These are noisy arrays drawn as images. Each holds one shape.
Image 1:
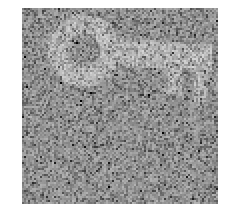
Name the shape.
key
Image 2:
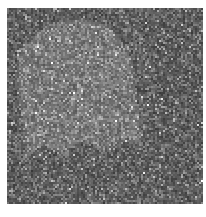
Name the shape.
ghost
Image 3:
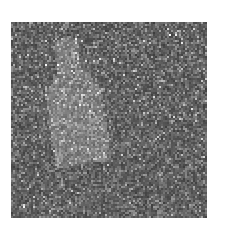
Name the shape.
bottle
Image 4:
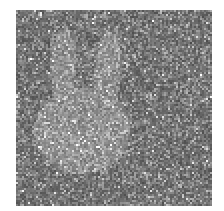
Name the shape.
rabbit's head
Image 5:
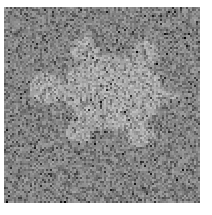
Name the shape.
turtle
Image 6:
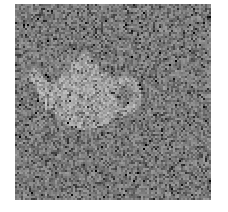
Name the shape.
teapot
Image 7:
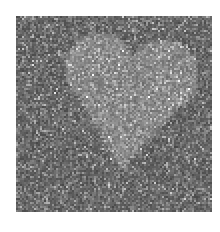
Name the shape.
heart
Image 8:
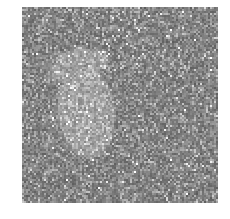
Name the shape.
footprint
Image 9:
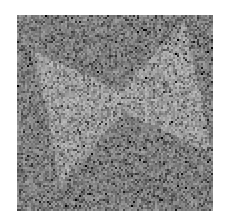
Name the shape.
bow tie
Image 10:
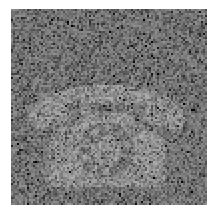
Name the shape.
telephone
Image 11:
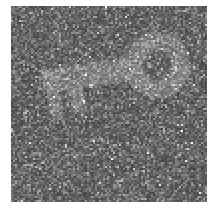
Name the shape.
key
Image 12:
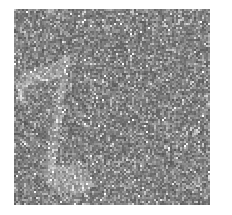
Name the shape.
musical note
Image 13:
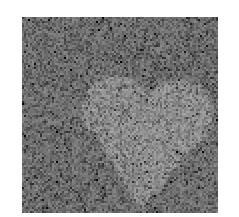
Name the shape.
heart
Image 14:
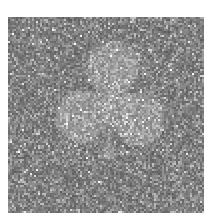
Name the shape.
club
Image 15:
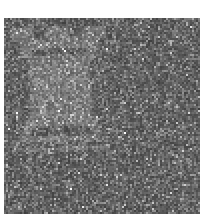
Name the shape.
chess rook
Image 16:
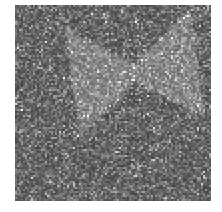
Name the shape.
bow tie
